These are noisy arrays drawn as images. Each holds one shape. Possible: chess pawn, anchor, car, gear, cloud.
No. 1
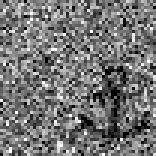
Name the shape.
anchor
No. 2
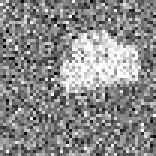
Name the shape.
cloud
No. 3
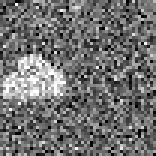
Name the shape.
cloud
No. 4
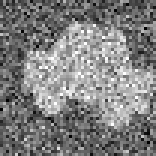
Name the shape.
car
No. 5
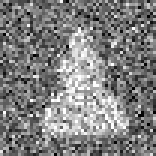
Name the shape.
chess pawn
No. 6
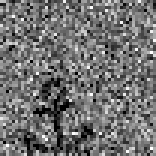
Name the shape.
anchor
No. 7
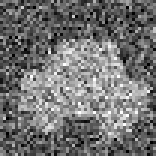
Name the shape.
car
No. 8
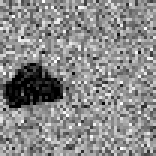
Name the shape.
cloud
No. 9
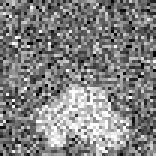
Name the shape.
car
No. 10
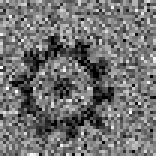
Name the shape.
gear
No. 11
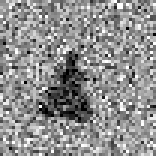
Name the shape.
chess pawn
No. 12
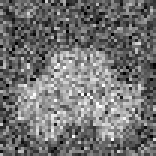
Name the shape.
car
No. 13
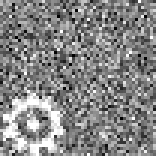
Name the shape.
gear
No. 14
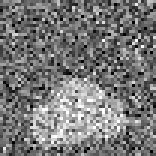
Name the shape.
cloud
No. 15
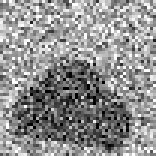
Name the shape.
cloud
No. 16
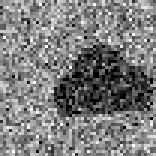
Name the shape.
cloud
